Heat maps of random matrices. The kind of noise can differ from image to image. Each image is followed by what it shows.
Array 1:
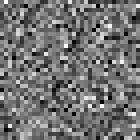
independent entries
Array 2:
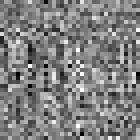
low rank plus noise
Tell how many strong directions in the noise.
three or four
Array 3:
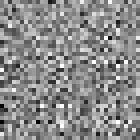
low rank plus noise
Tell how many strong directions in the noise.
three or four
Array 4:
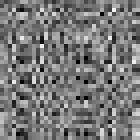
low rank plus noise
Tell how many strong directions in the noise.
one
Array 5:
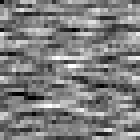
streaked along the rows
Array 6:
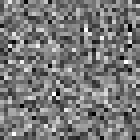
independent entries
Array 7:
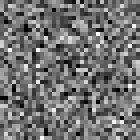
independent entries
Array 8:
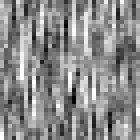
streaked along the columns
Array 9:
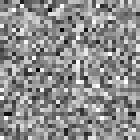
independent entries
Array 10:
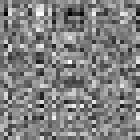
low rank plus noise
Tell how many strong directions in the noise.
one
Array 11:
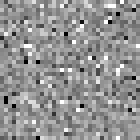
heavy tails
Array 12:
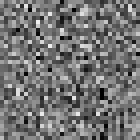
low rank plus noise
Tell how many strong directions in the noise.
five to eight
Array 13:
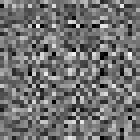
low rank plus noise
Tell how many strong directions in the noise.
one
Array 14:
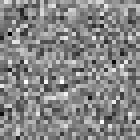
low rank plus noise
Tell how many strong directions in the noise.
five to eight
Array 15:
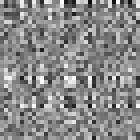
low rank plus noise
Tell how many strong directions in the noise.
one
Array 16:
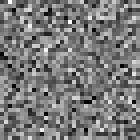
independent entries
